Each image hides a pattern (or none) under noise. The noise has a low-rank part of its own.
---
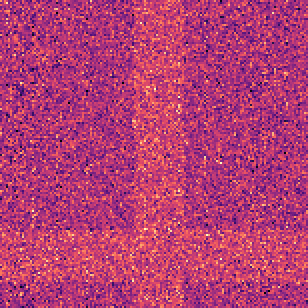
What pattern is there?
bands of rows crossing bands of columns
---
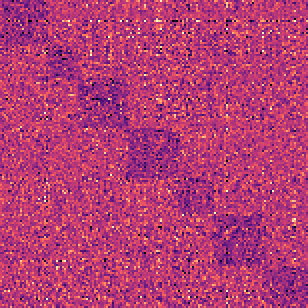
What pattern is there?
blocks along the diagonal
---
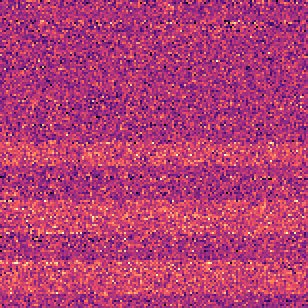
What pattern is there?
bands of rows
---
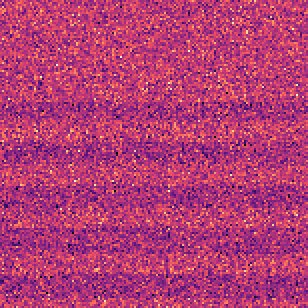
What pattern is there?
bands of rows
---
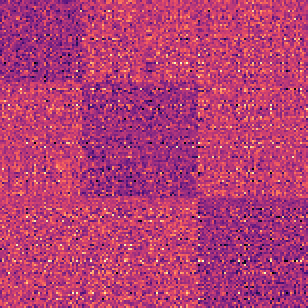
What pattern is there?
blocks along the diagonal
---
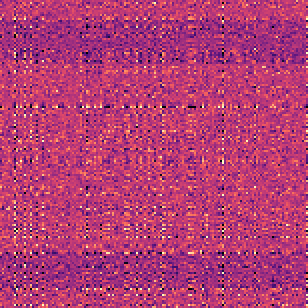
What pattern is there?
bands of rows
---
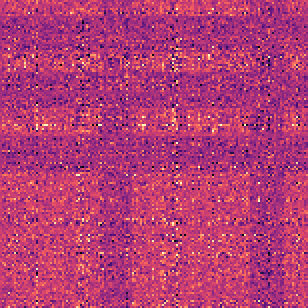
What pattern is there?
bands of rows crossing bands of columns
